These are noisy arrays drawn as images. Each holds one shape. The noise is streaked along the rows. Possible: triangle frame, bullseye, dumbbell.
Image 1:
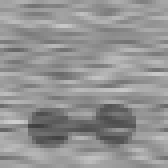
dumbbell
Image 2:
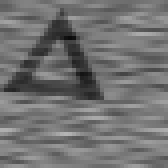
triangle frame
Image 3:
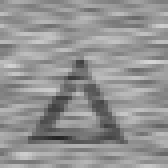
triangle frame
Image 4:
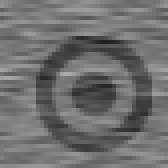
bullseye
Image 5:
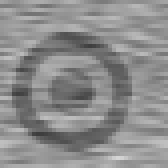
bullseye
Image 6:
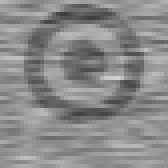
bullseye
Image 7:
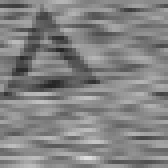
triangle frame
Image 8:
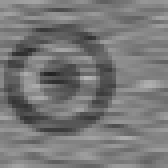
bullseye
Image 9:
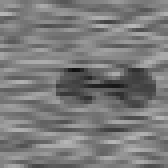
dumbbell
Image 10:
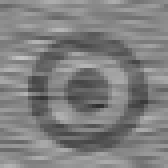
bullseye
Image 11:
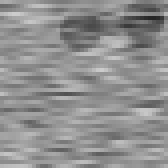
dumbbell
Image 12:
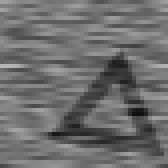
triangle frame
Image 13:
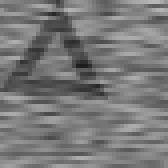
triangle frame
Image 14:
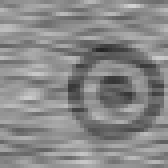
bullseye
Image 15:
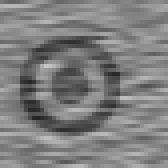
bullseye
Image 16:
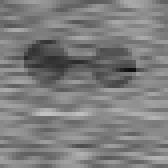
dumbbell
